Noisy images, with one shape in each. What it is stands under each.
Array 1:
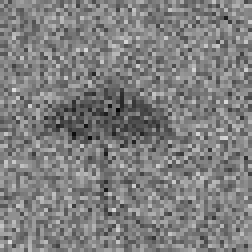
dark umbrella
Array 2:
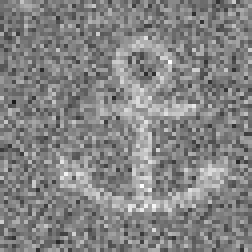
light anchor
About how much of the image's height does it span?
two thirds
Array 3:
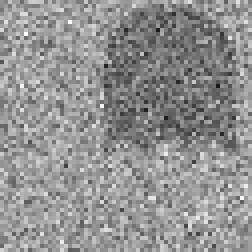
dark ghost
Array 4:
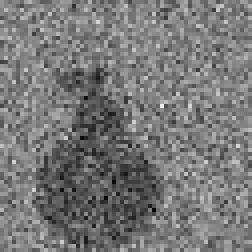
dark pear
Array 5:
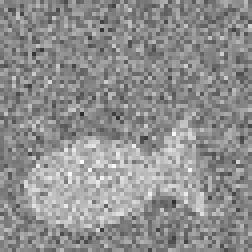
light fish
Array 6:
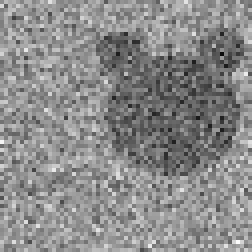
dark bear's head
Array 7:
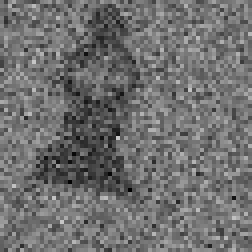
dark chess bishop
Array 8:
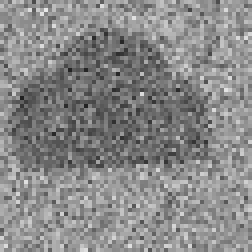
dark cloud
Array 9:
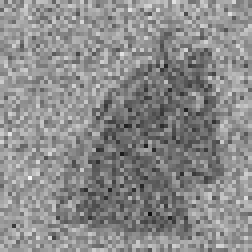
dark chess knight
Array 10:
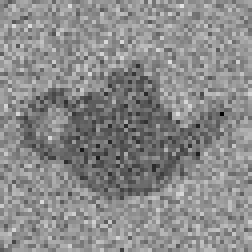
dark teapot
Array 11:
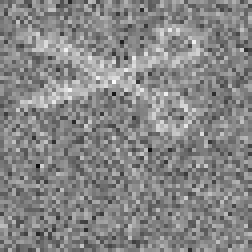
light pair of scissors
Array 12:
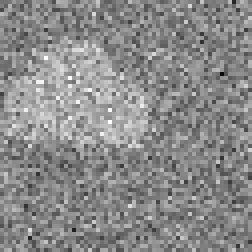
light cloud
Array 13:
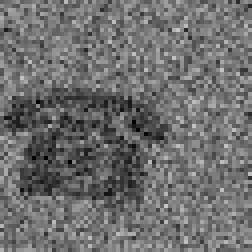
dark telephone
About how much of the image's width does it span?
two thirds
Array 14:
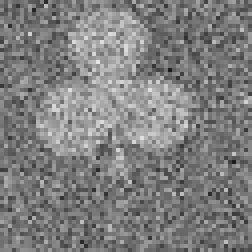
light club
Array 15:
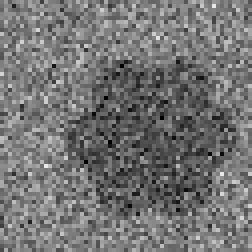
dark flower
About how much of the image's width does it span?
two thirds
